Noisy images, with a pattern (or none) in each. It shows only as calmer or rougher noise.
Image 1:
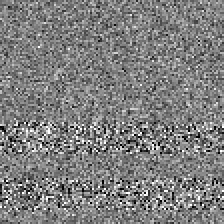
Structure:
bands of rows
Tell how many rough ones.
2
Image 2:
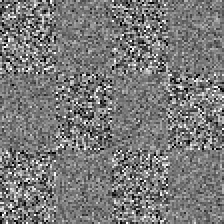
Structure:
a checkerboard
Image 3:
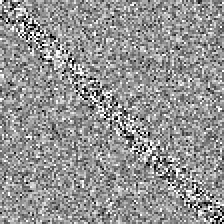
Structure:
a diagonal band
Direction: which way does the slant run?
top left to bottom right
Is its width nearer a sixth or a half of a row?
a sixth
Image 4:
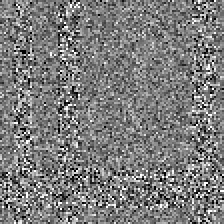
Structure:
bands of rows crossing bands of columns
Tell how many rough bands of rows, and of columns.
1 and 3
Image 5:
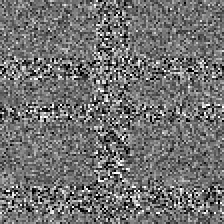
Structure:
bands of rows crossing bands of columns
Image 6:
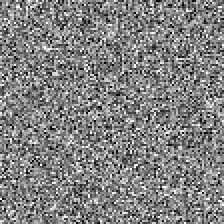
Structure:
only noise
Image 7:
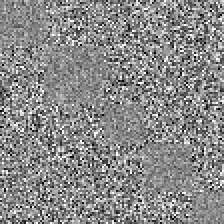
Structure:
blocks along the diagonal
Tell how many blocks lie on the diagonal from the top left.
5
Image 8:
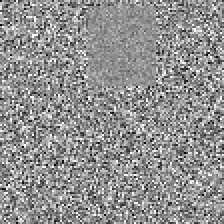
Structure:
one block
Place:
top middle
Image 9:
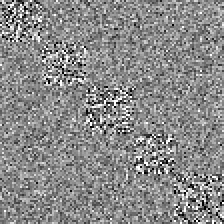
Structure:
blocks along the diagonal
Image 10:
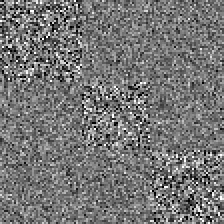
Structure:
blocks along the diagonal
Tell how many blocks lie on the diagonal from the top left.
3
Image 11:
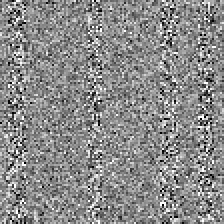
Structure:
bands of columns
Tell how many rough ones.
4
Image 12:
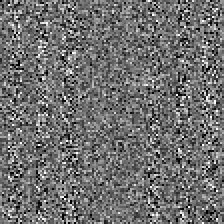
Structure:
bands of columns
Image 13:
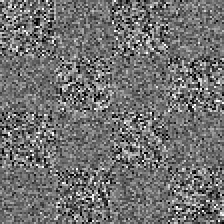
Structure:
a checkerboard
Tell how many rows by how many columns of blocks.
4 by 4
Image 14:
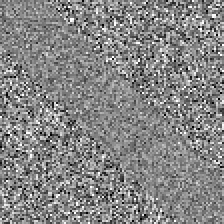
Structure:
a diagonal band
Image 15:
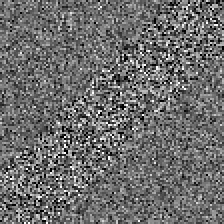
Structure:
a diagonal band
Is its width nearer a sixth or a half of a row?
a half
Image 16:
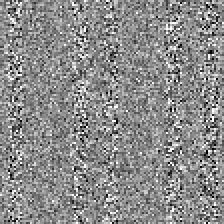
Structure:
bands of columns
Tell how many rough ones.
5
